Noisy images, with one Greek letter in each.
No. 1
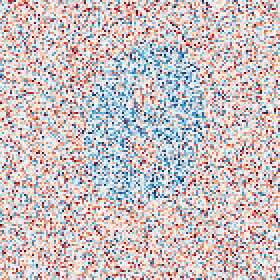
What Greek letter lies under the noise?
theta
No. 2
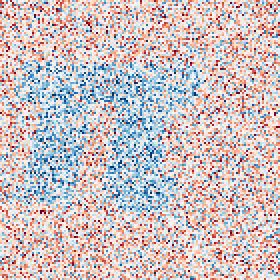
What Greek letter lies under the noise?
pi
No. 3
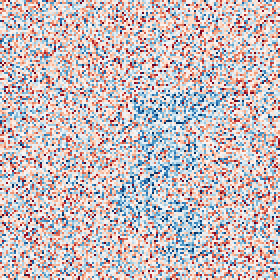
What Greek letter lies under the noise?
xi
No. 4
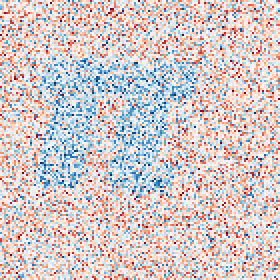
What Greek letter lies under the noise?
pi
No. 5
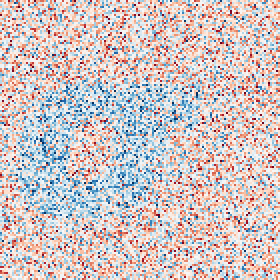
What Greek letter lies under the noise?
sigma
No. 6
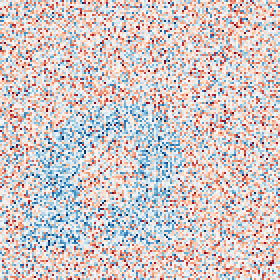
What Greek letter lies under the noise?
omega
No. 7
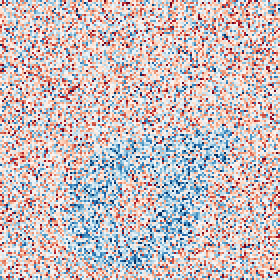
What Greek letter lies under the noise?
sigma
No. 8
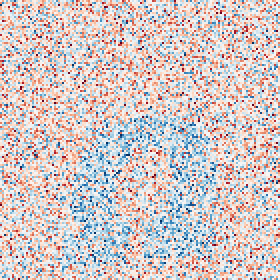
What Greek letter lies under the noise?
omega
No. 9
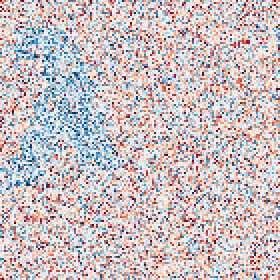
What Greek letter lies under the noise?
lambda
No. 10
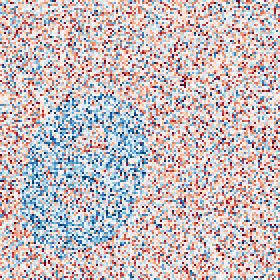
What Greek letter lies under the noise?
theta
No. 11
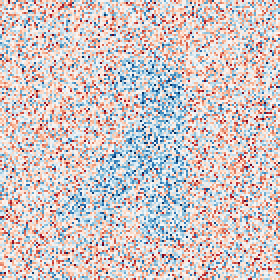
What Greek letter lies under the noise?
lambda
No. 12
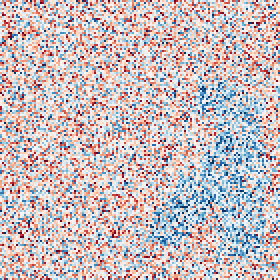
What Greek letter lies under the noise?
lambda
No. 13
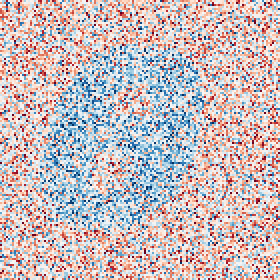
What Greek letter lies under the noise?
theta
